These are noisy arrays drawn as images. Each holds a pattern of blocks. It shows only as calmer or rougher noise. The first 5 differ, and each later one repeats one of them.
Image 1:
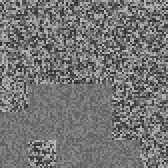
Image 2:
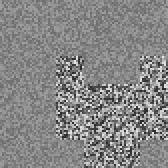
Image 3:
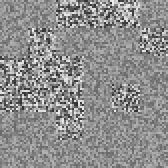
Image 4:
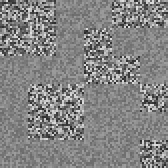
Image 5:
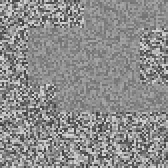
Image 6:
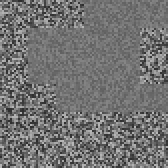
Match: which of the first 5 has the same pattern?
5
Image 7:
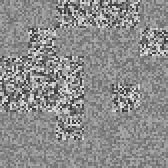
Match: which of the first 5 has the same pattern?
3
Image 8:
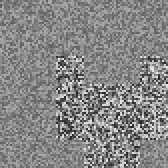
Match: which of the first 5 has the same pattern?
2
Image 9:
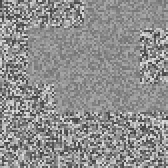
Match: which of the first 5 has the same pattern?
5
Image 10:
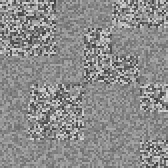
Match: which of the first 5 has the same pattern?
4
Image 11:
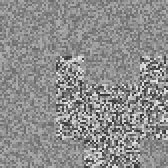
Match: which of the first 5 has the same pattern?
2
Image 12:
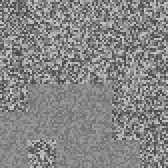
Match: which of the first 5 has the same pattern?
1
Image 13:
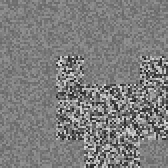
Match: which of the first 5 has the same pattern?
2
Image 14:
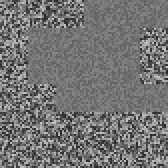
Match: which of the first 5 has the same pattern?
5
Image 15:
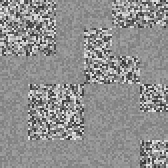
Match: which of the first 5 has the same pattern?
4
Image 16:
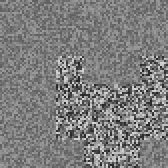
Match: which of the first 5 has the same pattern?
2
